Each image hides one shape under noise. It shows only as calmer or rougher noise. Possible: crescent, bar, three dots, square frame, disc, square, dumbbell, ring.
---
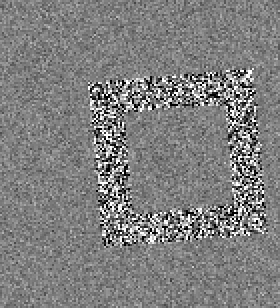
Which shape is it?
square frame
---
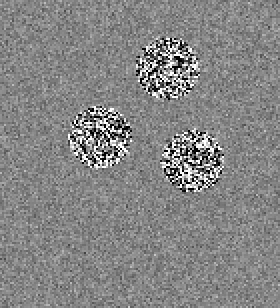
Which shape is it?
three dots
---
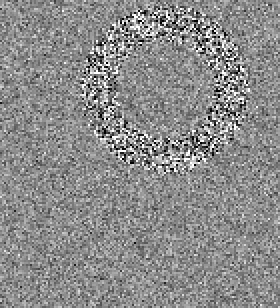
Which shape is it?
ring
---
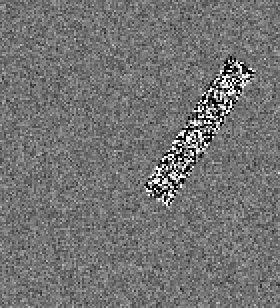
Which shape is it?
bar
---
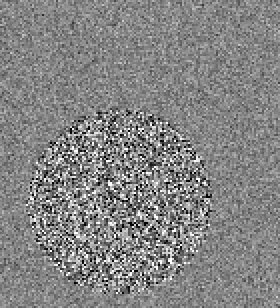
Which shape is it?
disc
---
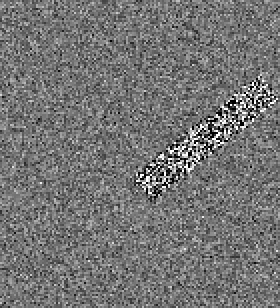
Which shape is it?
bar
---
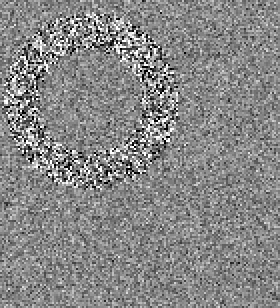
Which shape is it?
ring
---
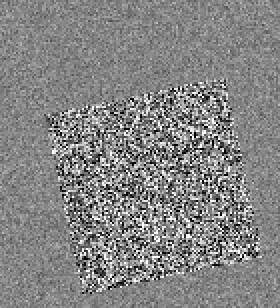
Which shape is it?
square
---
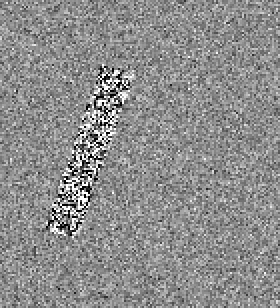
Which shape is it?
bar
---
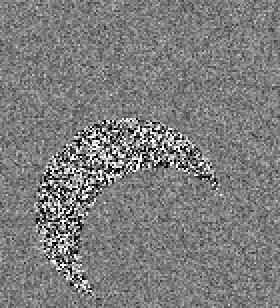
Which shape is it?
crescent
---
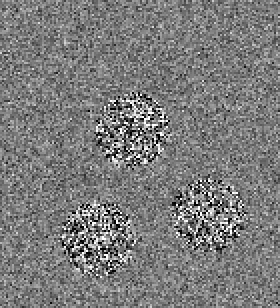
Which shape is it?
three dots
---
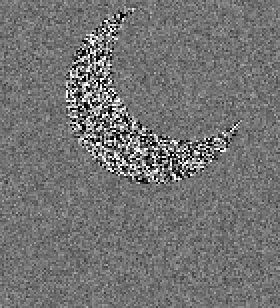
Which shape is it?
crescent
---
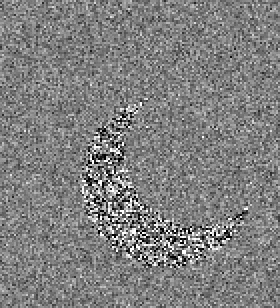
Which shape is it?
crescent
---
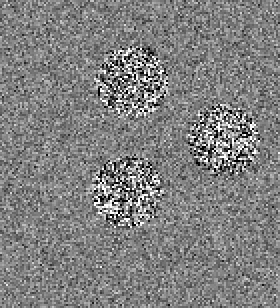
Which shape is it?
three dots
